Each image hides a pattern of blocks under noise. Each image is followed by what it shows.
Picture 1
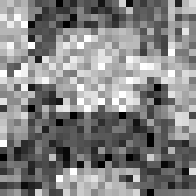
left and right mirror each other
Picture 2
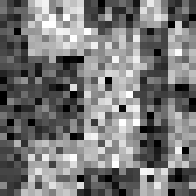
top and bottom mirror each other
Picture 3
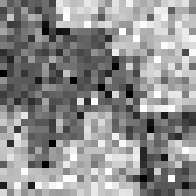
no symmetry
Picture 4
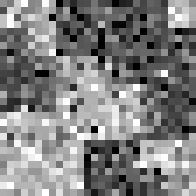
mirrored about the diagonal from the bottom left
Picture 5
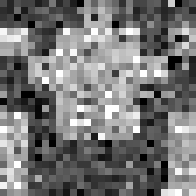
left and right mirror each other
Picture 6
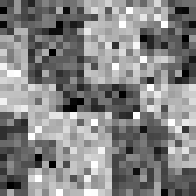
the same after a half turn
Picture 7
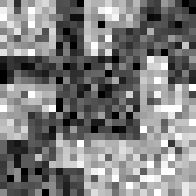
mirrored about the diagonal from the top left
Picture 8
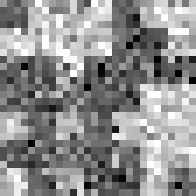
mirrored about the diagonal from the bottom left
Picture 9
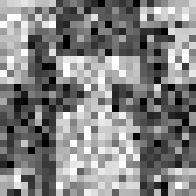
left and right mirror each other
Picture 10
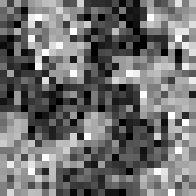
no symmetry
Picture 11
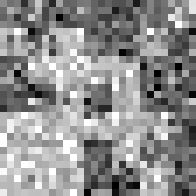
mirrored about the diagonal from the bottom left
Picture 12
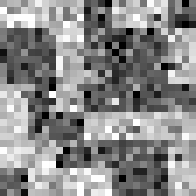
mirrored about the diagonal from the bottom left
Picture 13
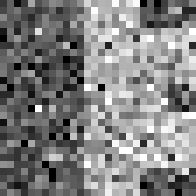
top and bottom mirror each other
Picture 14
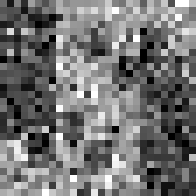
the same after a half turn
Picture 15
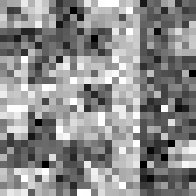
top and bottom mirror each other
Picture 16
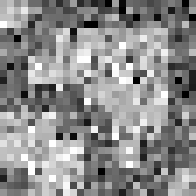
mirrored about the diagonal from the bottom left
